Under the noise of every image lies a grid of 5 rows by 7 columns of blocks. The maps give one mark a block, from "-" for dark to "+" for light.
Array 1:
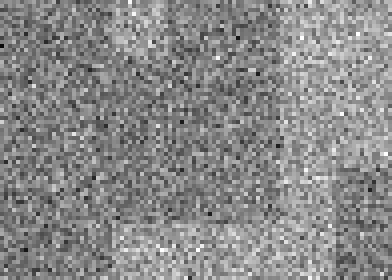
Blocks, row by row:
- - + - - + +
- - - - - + +
- - - - - + +
- - - - - + -
- - + + + + -
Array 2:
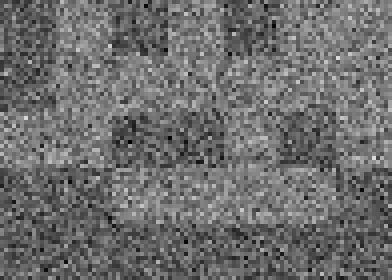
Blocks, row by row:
- + - + - + +
- + + + + + +
+ + - - + - +
- - + + + + -
- - - - - - -
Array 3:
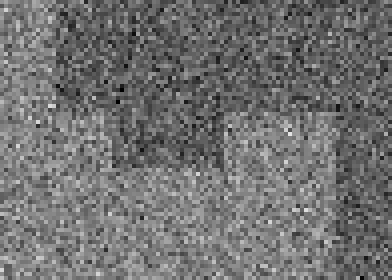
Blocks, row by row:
+ - - - - - -
+ - - - - - -
+ + - - + + -
+ + + + + + -
+ + + + + + -
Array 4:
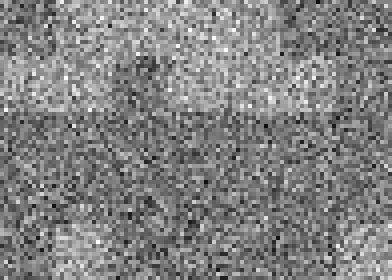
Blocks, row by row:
- + + + + - -
+ + - + + + -
- - - - - - -
- - - - - - -
- + - - - - +
